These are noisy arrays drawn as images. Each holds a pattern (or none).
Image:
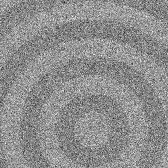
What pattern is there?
rings round one point
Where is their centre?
bottom middle
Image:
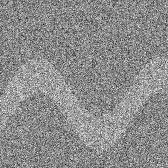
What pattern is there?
a wavy band
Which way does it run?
left to right
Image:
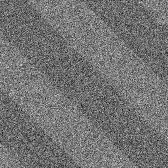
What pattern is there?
diagonal stripes
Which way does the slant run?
top left to bottom right
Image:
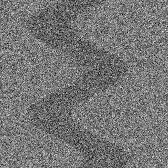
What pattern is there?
a wavy band
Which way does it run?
top to bottom
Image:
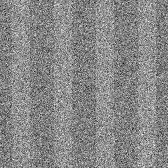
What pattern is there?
vertical stripes
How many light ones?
4
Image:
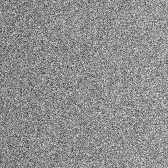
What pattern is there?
a smooth slope
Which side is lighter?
right
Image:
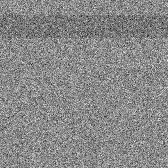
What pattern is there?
one horizontal stripe
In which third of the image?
top
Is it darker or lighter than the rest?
darker
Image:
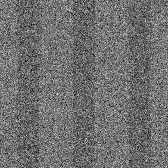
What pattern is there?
vertical stripes
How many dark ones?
3
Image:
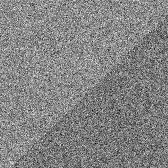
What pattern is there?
a sharp edge
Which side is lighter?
top left
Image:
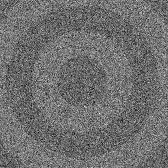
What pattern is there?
rings round one point
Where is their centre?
centre
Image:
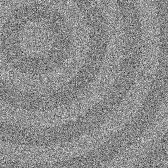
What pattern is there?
rings round one point
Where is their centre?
top left
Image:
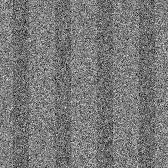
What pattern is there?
vertical stripes
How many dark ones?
4
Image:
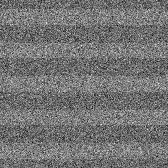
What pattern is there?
horizontal stripes
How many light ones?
5
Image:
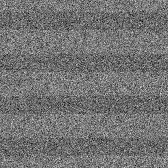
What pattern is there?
horizontal stripes
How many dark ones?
4
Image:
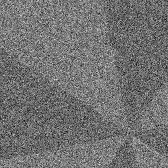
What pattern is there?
spokes from one point
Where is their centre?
bottom right
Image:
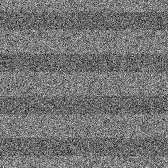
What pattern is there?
horizontal stripes
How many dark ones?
4
